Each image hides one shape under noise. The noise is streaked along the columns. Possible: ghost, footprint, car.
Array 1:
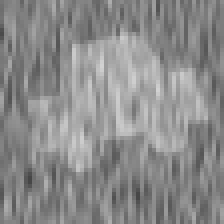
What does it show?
light car
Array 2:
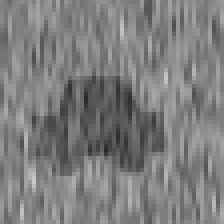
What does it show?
dark car
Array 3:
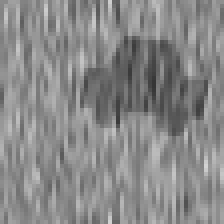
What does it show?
dark car
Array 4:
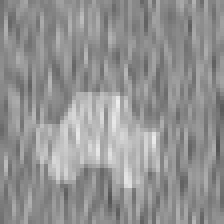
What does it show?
light car
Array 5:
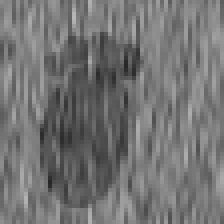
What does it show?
dark footprint
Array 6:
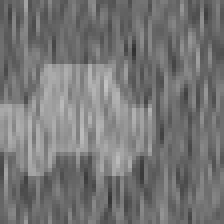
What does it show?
light car
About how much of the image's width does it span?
two thirds
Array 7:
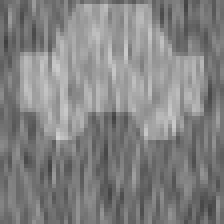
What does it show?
light car
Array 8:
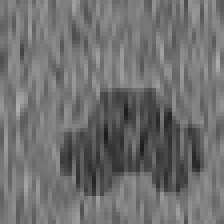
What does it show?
dark car
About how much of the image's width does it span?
two thirds
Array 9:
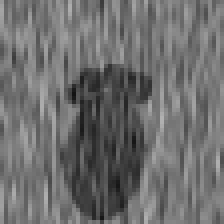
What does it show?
dark footprint
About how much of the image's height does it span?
two thirds
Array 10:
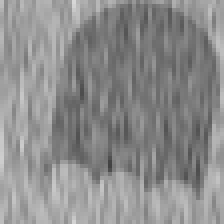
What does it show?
dark ghost
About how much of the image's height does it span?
nearly all
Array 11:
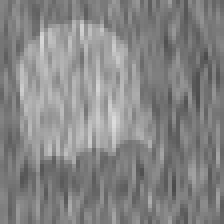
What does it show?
light ghost
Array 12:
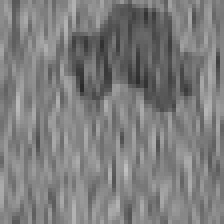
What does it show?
dark car
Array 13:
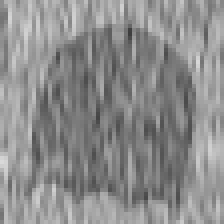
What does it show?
dark ghost
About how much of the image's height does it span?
nearly all
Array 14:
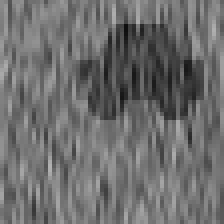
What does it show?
dark car
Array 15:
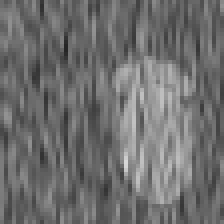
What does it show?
light footprint
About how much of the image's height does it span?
two thirds
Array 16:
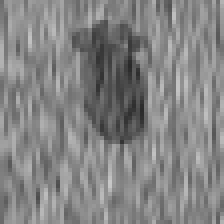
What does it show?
dark footprint
